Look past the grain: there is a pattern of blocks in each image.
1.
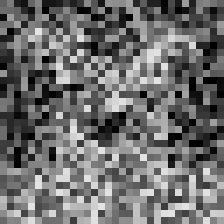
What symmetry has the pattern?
left and right mirror each other
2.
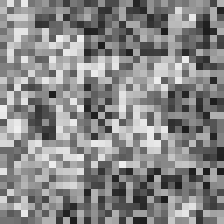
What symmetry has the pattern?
top and bottom mirror each other
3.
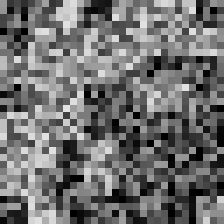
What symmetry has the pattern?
mirrored about the diagonal from the top left
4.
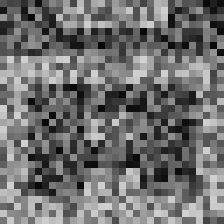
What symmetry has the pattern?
left and right mirror each other
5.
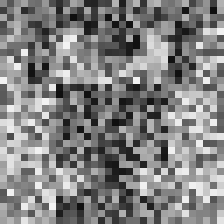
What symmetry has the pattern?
left and right mirror each other
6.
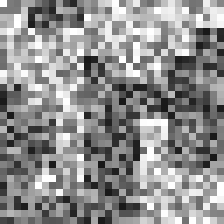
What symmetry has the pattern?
no symmetry
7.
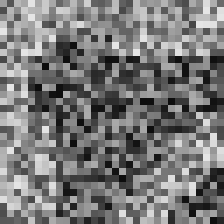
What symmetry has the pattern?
mirrored about the diagonal from the top left
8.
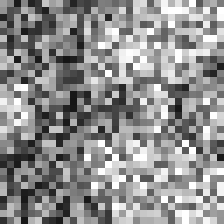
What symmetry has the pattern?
top and bottom mirror each other
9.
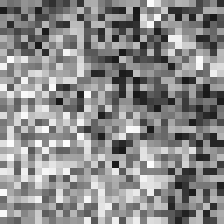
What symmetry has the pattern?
mirrored about the diagonal from the bottom left
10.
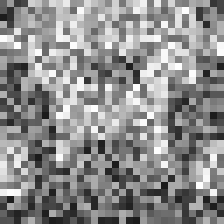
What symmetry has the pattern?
left and right mirror each other
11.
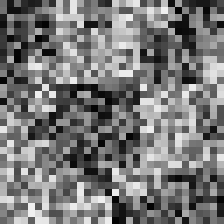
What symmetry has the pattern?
mirrored about the diagonal from the bottom left
